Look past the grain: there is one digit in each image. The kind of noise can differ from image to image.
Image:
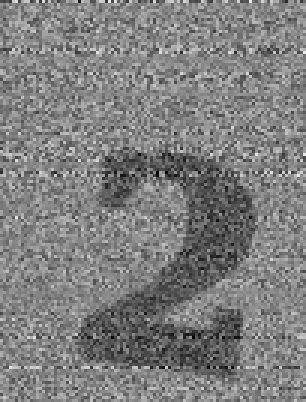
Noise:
rows of uneven size
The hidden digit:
2
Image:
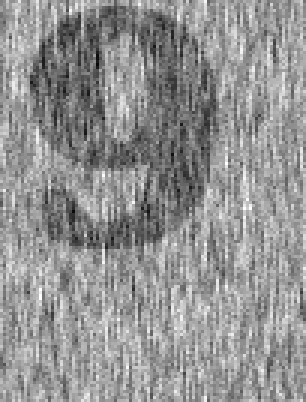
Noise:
streaked along the columns
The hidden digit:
9
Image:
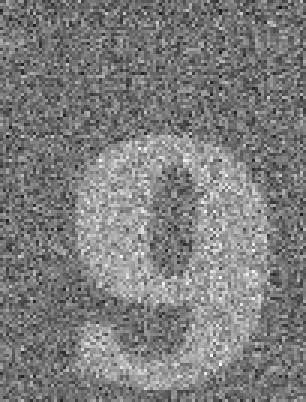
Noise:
low rank plus noise
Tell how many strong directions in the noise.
five to eight
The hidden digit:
9
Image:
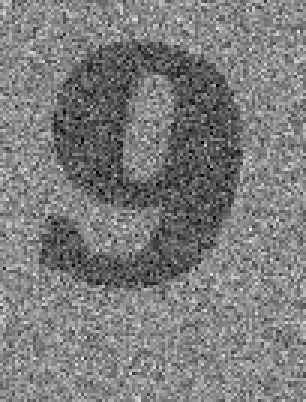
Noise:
independent entries
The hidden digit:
9
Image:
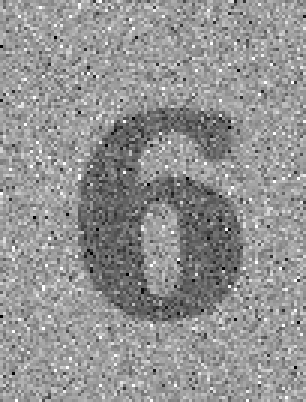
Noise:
heavy tails
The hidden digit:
6
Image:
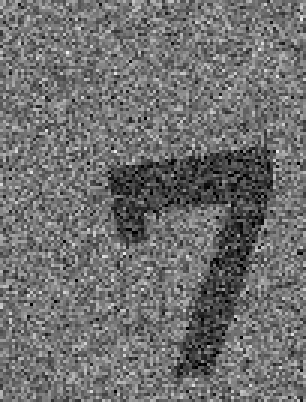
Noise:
independent entries
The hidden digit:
7
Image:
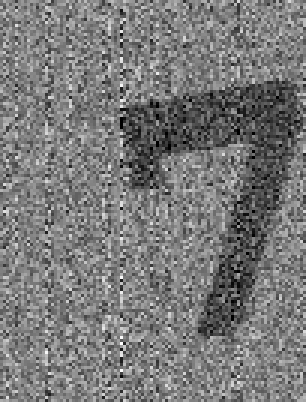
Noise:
columns of uneven size
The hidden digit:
7
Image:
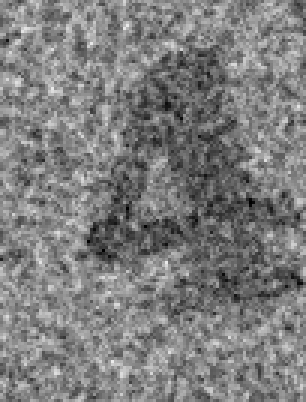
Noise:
blotchy
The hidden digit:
4
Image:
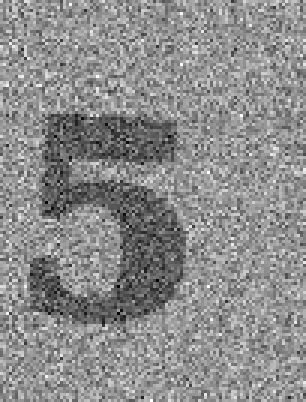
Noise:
low rank plus noise
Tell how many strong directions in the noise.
one
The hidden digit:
5
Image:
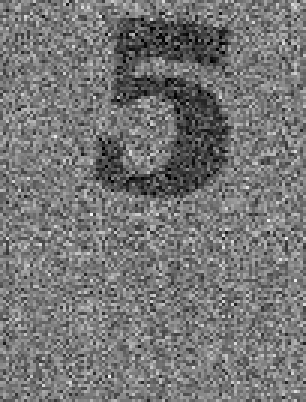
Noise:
low rank plus noise
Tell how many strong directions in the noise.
three or four
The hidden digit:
5
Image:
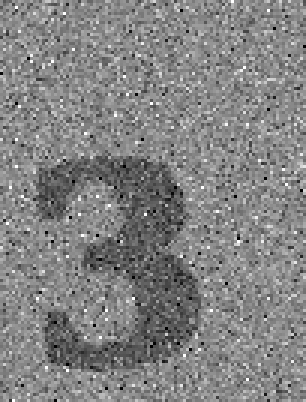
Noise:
heavy tails
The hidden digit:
3
